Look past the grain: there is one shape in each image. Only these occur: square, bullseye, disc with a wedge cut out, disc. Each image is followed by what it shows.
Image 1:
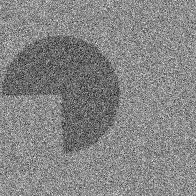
disc with a wedge cut out
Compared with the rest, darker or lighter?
darker
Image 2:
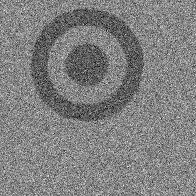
bullseye
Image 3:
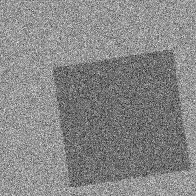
square
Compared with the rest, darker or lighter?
darker
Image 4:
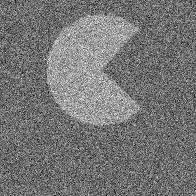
disc with a wedge cut out
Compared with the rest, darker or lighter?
lighter
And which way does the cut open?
right
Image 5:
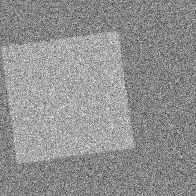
square
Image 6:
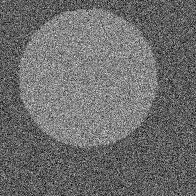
disc
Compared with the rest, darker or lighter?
lighter
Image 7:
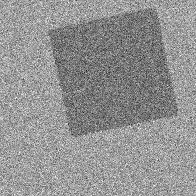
square
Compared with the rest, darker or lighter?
darker
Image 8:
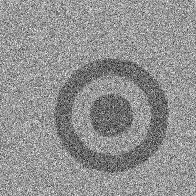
bullseye
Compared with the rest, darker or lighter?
darker
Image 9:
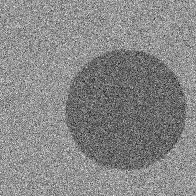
disc
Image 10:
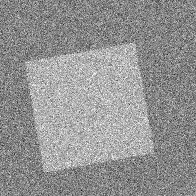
square
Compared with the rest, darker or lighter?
lighter
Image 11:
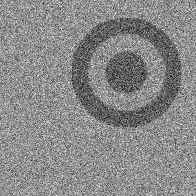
bullseye
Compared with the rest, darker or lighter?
darker
